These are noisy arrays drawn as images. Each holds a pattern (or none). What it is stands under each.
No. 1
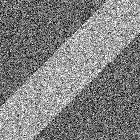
a diagonal band
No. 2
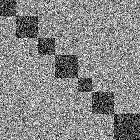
blocks along the diagonal
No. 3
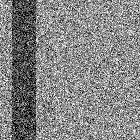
one band of columns
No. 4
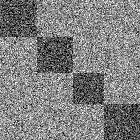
blocks along the diagonal
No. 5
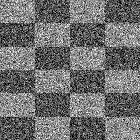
a checkerboard
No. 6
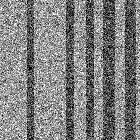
bands of columns
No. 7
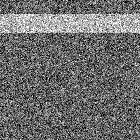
one band of rows
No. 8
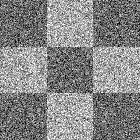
a checkerboard
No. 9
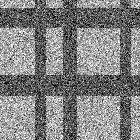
bands of rows crossing bands of columns
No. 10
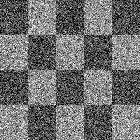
a checkerboard
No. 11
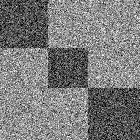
blocks along the diagonal
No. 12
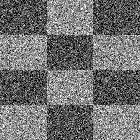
a checkerboard
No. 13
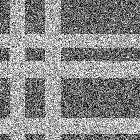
bands of rows crossing bands of columns
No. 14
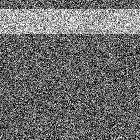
one band of rows
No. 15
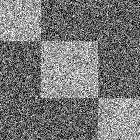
blocks along the diagonal
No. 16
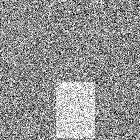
one block
